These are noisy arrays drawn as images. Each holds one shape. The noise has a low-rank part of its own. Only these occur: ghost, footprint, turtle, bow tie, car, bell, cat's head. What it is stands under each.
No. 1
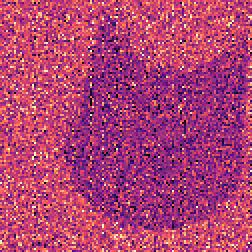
cat's head
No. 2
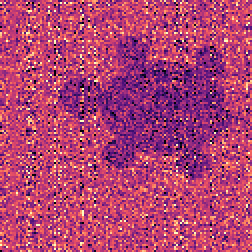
turtle
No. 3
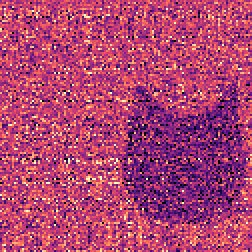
cat's head
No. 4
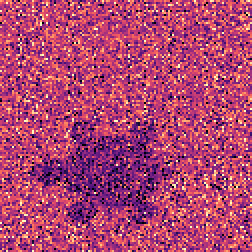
turtle
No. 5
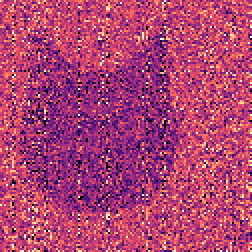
cat's head
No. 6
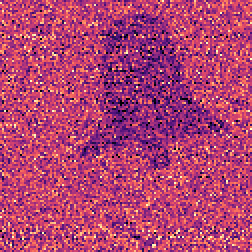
bell
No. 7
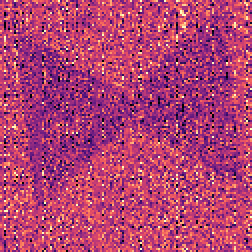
bow tie
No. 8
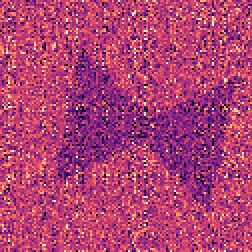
bow tie
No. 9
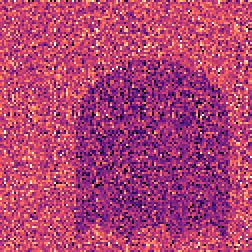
ghost
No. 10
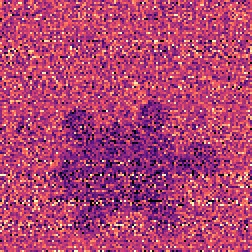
turtle
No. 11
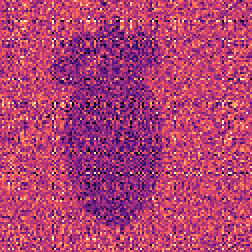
footprint
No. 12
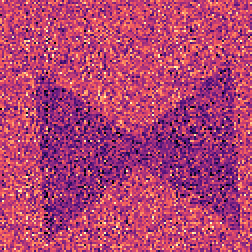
bow tie
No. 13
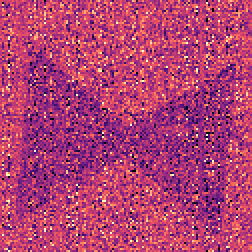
bow tie
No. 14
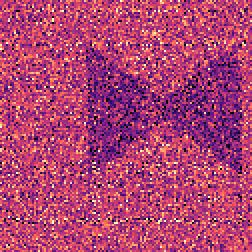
bow tie
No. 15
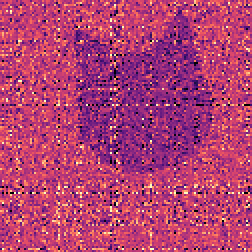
cat's head
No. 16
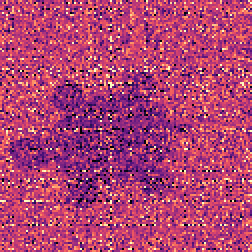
turtle
